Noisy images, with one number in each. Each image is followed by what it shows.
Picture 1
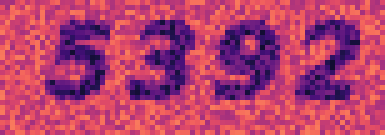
5392
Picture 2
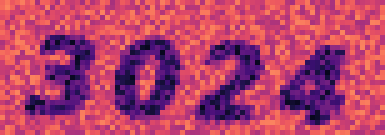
3024
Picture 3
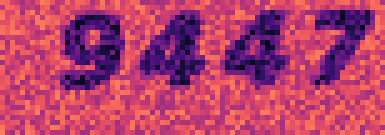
9447
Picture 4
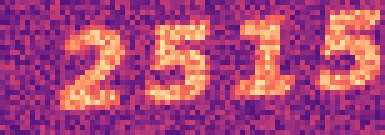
2515
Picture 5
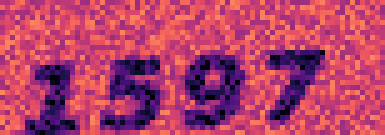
1597
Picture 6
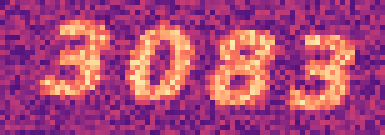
3083
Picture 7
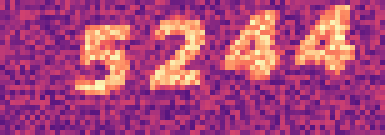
5244
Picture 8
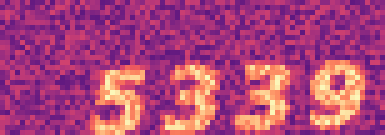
5339
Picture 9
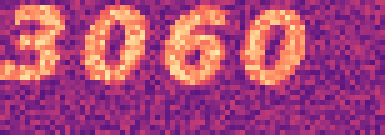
3060
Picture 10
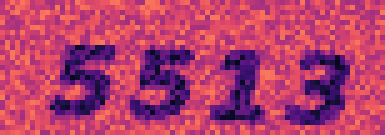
5513
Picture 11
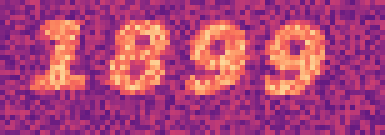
1899
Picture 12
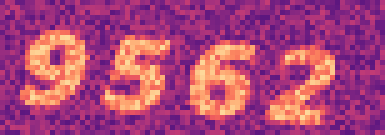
9562
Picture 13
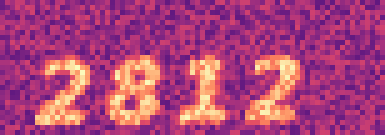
2812
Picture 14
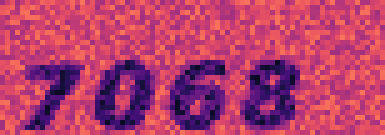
7068
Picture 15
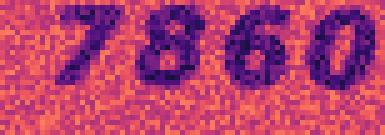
7860
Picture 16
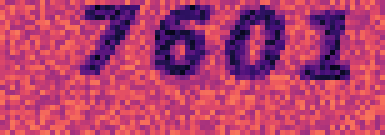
7601
